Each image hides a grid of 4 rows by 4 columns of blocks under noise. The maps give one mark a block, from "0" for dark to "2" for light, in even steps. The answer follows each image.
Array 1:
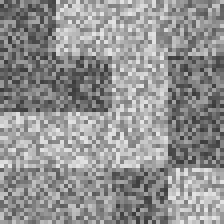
0221
0020
2220
1102
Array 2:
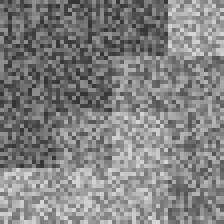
0002
0011
0121
2221
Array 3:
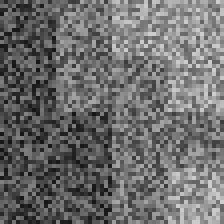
0122
0112
0011
0012
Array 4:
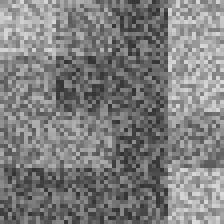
2102
1002
1101
0002
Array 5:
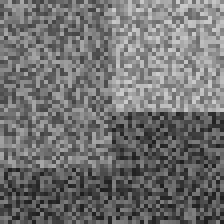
1122
1122
1100
0000
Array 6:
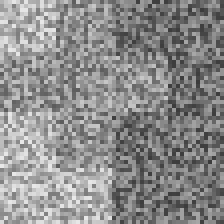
2100
1110
2100
2200
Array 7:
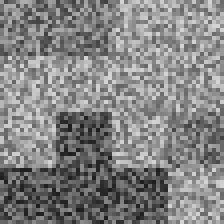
1122
2222
2021
0002
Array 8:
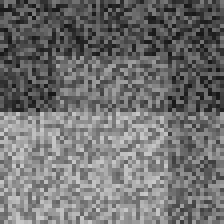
0000
0110
2221
2221
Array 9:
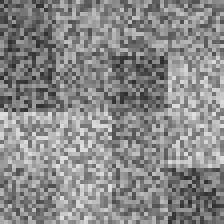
0111
0102
2212
1210
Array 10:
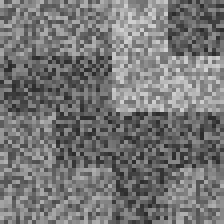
1120
0022
1000
1101
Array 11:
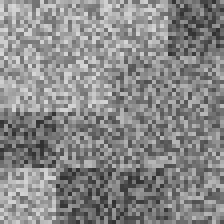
2220
2211
0111
2001
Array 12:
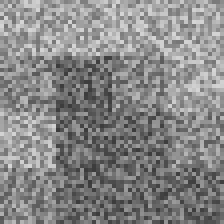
2222
1012
2001
1000
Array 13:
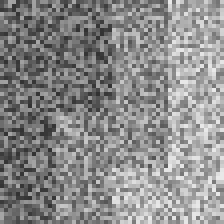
0012
0012
0112
0122
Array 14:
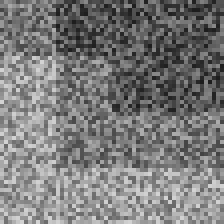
1000
2100
2111
2222
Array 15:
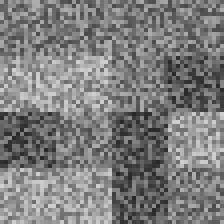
1111
2210
0102
2201
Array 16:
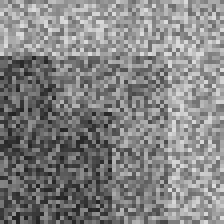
2222
0112
0012
0012
